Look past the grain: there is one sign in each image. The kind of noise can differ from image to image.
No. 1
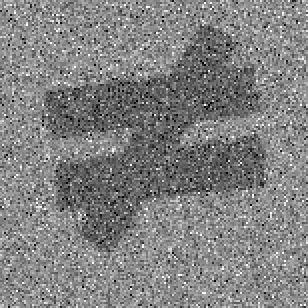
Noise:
heavy tails
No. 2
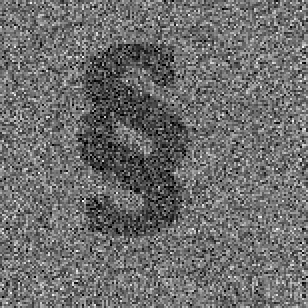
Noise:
low rank plus noise
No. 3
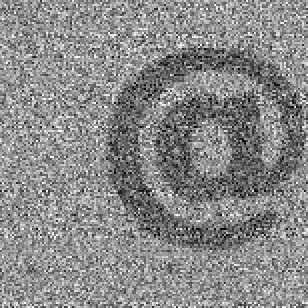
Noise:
rows of uneven size
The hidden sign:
at sign
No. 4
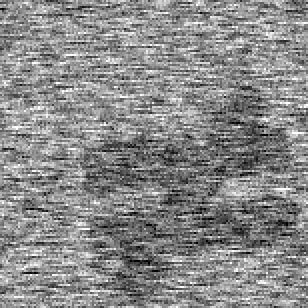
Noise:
streaked along the rows
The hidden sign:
not-equal sign
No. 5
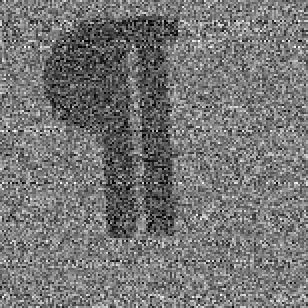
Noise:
rows of uneven size
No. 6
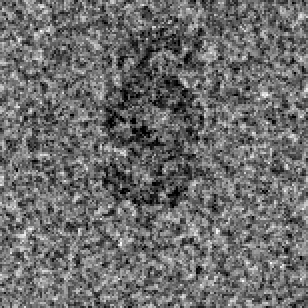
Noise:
blotchy
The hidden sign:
section sign
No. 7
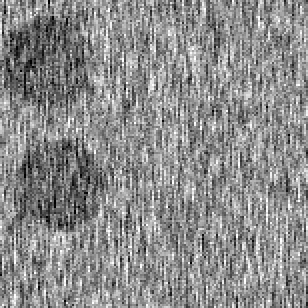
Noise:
streaked along the columns
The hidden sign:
colon
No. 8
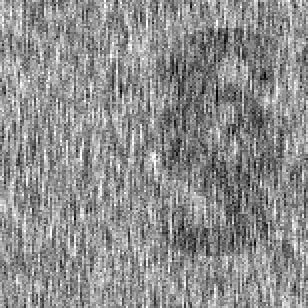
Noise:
streaked along the columns
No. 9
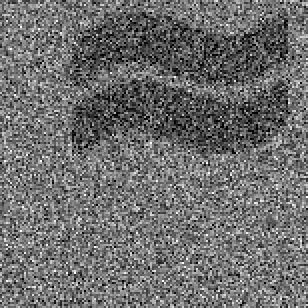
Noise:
independent entries
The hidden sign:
approximately sign
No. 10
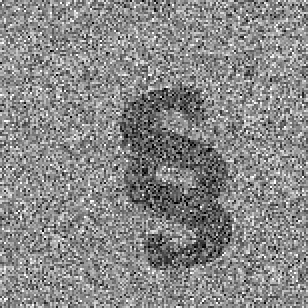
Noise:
low rank plus noise
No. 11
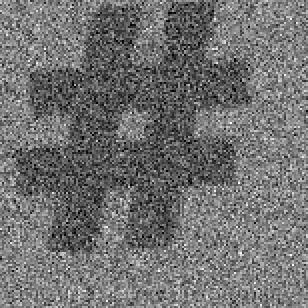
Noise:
low rank plus noise
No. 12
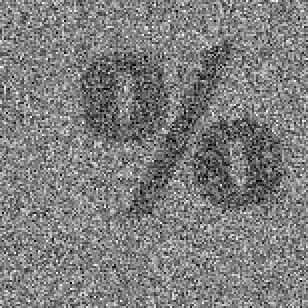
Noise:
independent entries
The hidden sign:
percent sign
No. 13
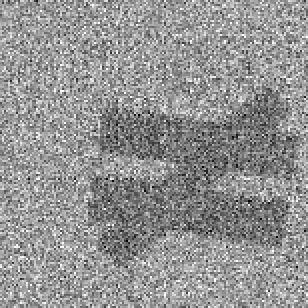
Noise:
low rank plus noise
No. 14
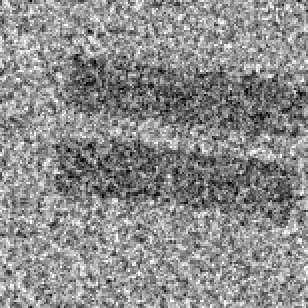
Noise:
blotchy
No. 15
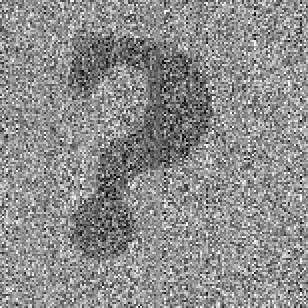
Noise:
columns of uneven size
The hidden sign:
question mark
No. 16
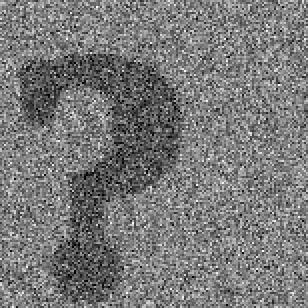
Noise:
independent entries
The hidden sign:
question mark
